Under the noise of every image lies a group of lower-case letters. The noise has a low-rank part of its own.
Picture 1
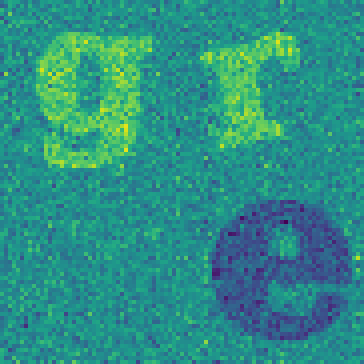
top left: light g; top right: light r; bottom right: dark e
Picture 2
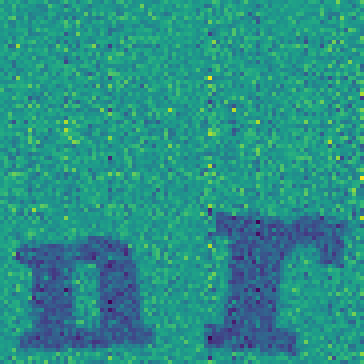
bottom left: dark n; bottom right: dark r
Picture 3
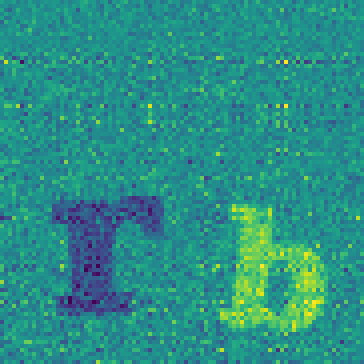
bottom left: dark r; bottom right: light b
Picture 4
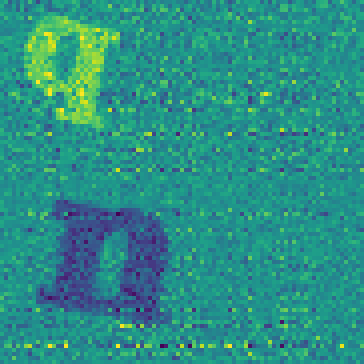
top left: light q; bottom left: dark n
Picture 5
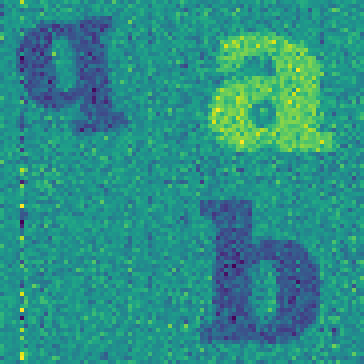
top left: dark q; top right: light a; bottom right: dark b
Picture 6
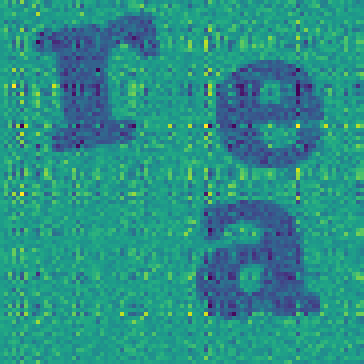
top left: dark r; top right: dark e; bottom right: dark a
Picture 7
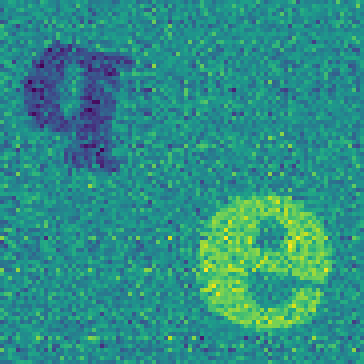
top left: dark q; bottom right: light e
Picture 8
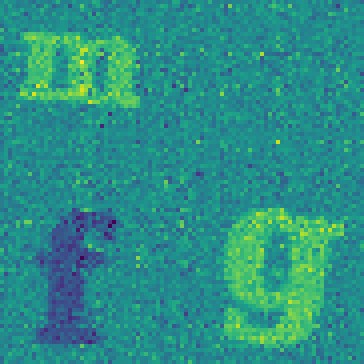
top left: light m; bottom left: dark f; bottom right: light g
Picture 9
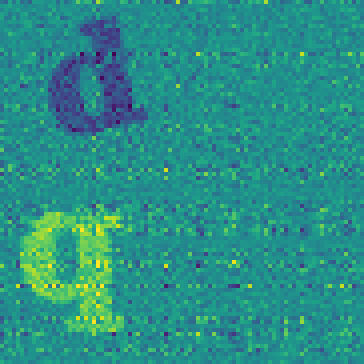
top left: dark d; bottom left: light q
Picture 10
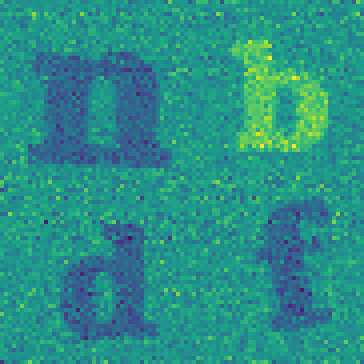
top left: dark n; top right: light b; bottom left: dark d; bottom right: dark f
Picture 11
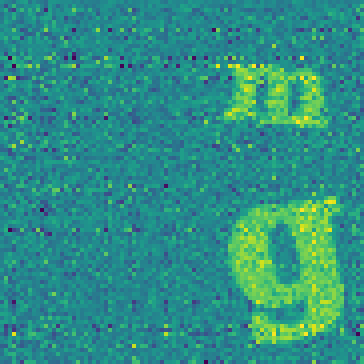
top right: light m; bottom right: light g
